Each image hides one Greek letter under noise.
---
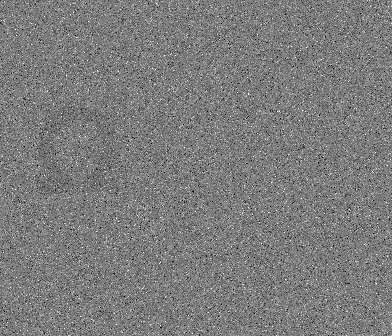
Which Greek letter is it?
omega
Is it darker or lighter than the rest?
darker
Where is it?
middle left
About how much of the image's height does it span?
a quarter
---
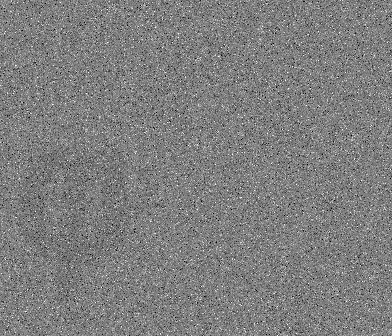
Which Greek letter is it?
phi
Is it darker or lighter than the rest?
darker
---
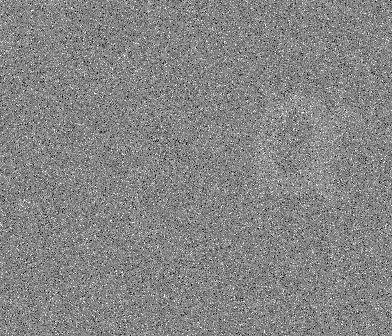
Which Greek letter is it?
alpha
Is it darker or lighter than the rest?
lighter
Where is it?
middle right
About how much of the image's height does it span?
a third
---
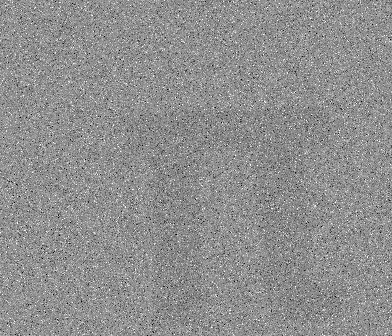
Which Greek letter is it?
pi
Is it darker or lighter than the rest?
darker
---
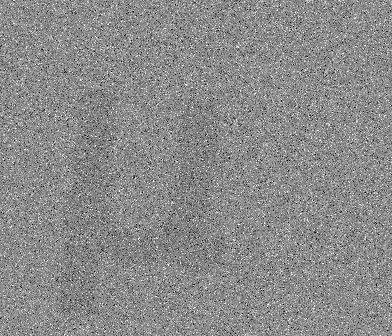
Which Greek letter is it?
mu
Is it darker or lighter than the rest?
darker
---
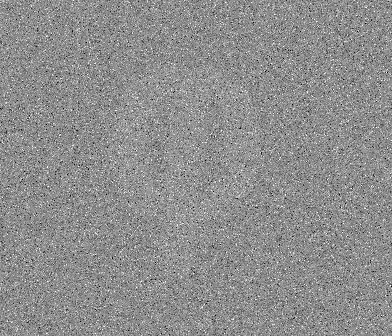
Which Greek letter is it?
phi
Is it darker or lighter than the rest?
lighter
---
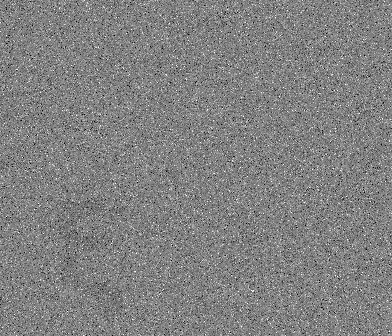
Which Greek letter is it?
xi
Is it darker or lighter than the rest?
darker
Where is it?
bottom left
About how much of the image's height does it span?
a third
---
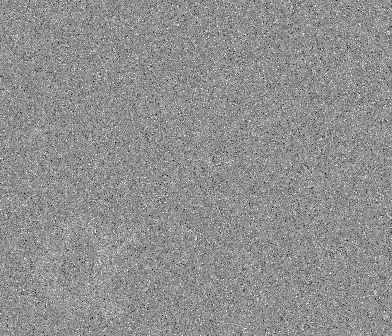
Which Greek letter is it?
alpha
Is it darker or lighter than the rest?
lighter
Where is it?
bottom left
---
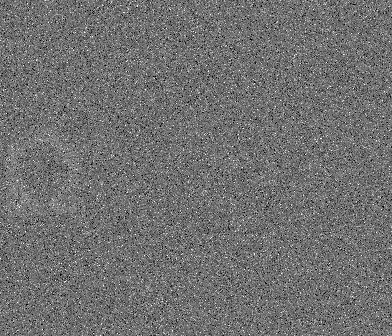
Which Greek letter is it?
omega
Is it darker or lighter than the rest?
lighter
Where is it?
middle left
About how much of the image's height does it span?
a quarter
